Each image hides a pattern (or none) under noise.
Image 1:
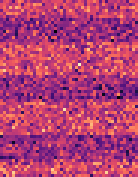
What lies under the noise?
horizontal stripes
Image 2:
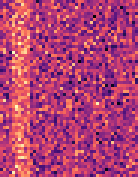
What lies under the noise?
one vertical stripe
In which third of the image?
left
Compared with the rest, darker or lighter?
lighter
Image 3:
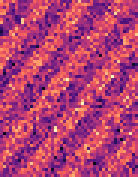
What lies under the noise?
diagonal stripes
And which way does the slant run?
bottom left to top right
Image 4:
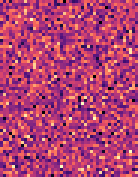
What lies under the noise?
only noise
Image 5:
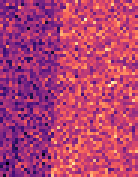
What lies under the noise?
a sharp edge
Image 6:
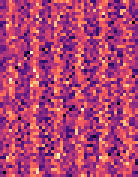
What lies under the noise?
vertical stripes
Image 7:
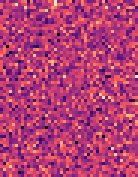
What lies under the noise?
only noise
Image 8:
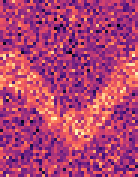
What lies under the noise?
a wavy band
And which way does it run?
left to right
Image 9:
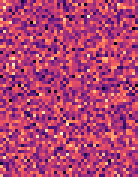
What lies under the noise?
only noise
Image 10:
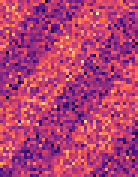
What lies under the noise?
diagonal stripes
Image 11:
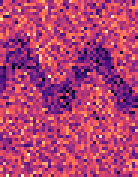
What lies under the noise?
a wavy band
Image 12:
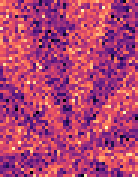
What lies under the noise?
spokes from one point
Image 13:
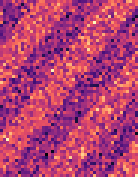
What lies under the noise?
diagonal stripes
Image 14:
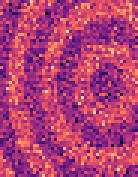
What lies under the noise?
rings round one point
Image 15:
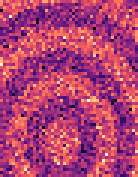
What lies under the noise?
rings round one point
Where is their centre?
bottom middle
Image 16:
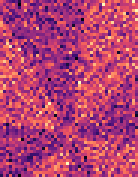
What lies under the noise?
spokes from one point
